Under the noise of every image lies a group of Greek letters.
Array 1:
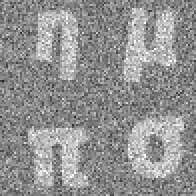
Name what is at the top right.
mu
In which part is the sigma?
bottom right
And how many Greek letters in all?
4
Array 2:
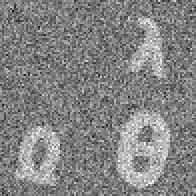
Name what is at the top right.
lambda
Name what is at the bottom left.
omega
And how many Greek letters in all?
3
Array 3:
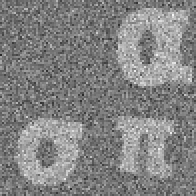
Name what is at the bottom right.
pi
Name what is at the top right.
alpha
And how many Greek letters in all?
3
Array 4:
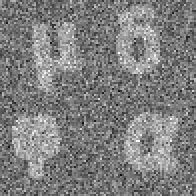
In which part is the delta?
top right
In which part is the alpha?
bottom right
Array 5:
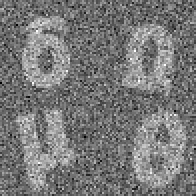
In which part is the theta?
bottom right
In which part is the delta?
top left
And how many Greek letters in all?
4
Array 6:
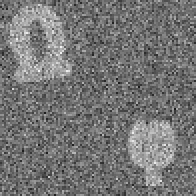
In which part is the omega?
top left
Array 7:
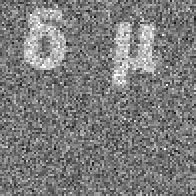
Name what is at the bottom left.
nothing
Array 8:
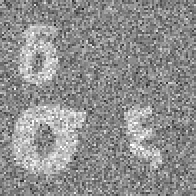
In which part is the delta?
top left
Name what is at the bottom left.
sigma
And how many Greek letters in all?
3
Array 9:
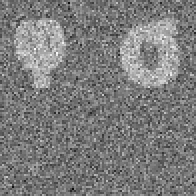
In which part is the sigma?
top right
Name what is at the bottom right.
nothing
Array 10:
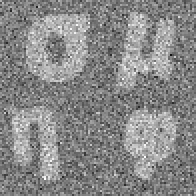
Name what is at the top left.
sigma
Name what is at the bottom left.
eta
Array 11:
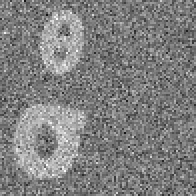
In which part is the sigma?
bottom left
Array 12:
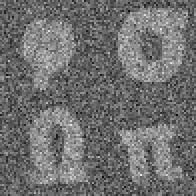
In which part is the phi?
top left
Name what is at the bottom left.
omega
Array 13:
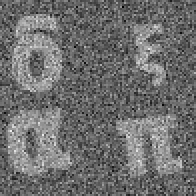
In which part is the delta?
top left
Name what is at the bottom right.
pi
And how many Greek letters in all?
4
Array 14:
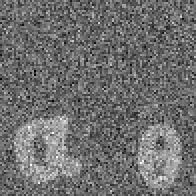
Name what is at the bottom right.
theta
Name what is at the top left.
nothing
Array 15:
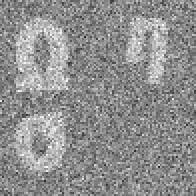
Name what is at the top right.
eta
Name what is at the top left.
omega
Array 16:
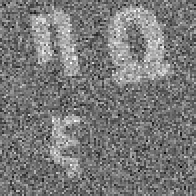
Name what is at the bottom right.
nothing
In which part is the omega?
top right
